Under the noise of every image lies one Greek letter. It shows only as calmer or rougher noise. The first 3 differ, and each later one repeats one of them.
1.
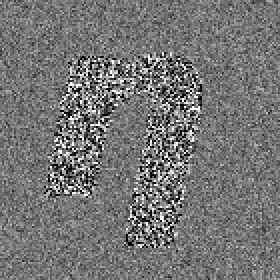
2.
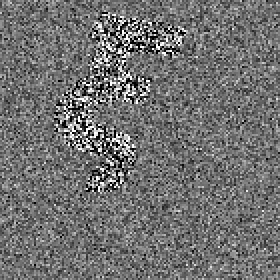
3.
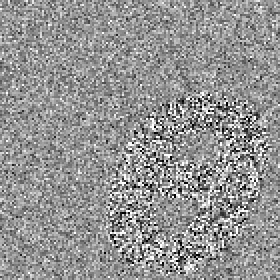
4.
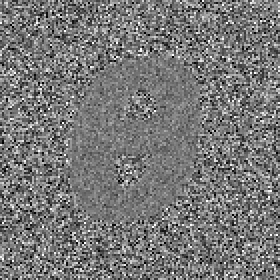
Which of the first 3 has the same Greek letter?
3
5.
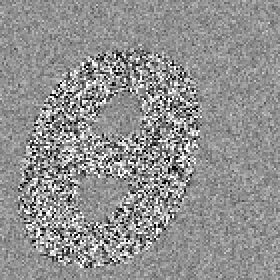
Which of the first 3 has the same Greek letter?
3
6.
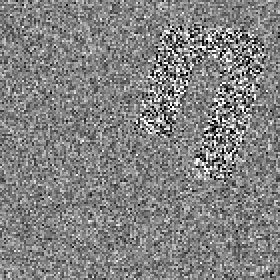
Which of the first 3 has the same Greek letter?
1
